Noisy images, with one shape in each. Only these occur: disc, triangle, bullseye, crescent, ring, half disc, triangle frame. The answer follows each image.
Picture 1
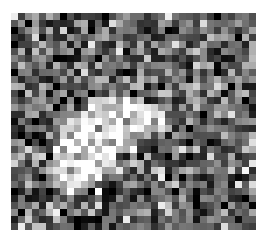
light half disc
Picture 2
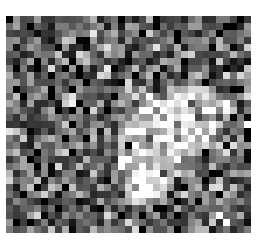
light half disc
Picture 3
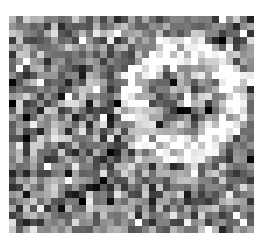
light ring
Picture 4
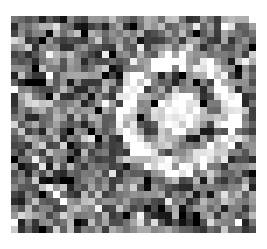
light bullseye
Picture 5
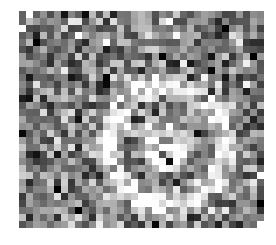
light bullseye
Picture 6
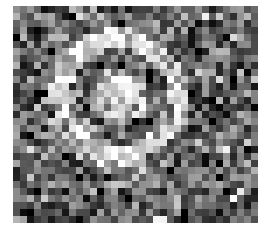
light bullseye
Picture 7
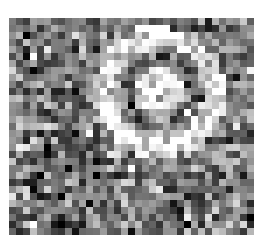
light bullseye
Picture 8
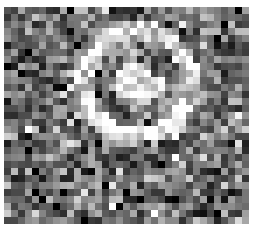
light bullseye
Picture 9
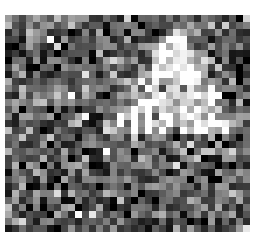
light triangle
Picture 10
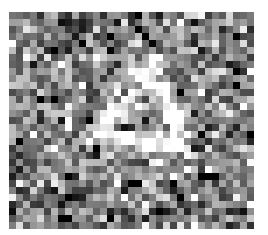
light triangle frame
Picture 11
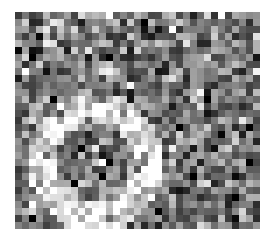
light ring
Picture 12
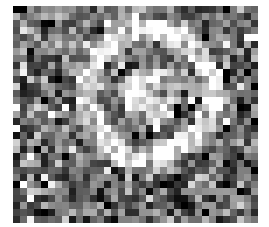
light bullseye
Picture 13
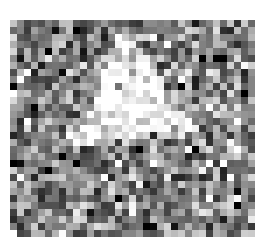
light triangle
